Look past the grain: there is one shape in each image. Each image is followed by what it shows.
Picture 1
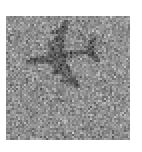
airplane
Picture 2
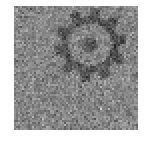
gear
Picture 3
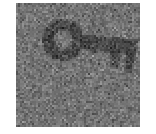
key
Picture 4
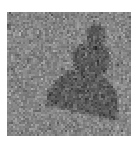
chess pawn
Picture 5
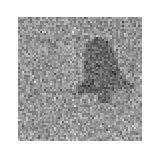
bell
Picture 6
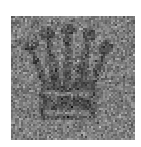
chess queen
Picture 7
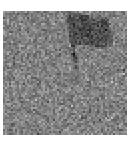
flag
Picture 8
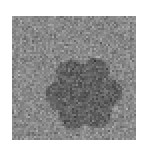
flower
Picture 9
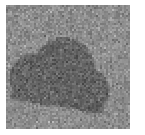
cloud
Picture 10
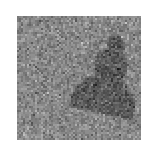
chess pawn
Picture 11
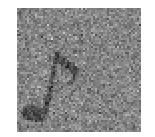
musical note
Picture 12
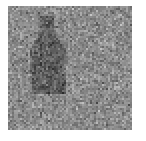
bottle
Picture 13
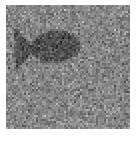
fish
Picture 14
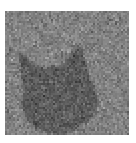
cat's head
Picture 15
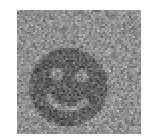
smiling face
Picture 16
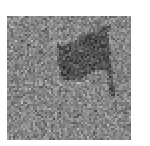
flag
